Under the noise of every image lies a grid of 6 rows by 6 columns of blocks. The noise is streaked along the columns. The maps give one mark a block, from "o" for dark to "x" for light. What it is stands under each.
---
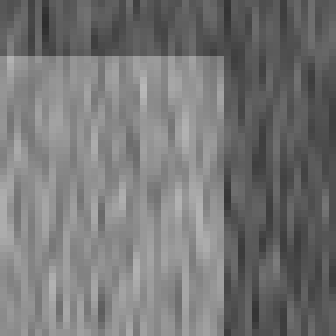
o o o o o o
x x x x o o
x x x x o o
x x x x o o
x x x x o o
x x x x o o
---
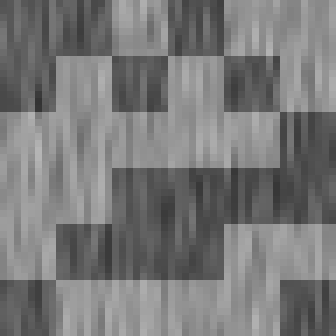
o o x o x x
o x o x o x
x x x x x o
x x o o o o
x o o o x x
o x x x x o
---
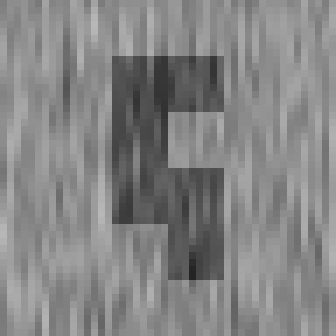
x x x x x x
x x o o x x
x x o x x x
x x o o x x
x x x o x x
x x x x x x
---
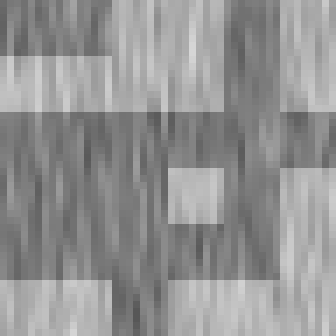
o o x x o x
x x x x o x
o o o o o o
o o o x o x
o o o o o x
x x o x x x
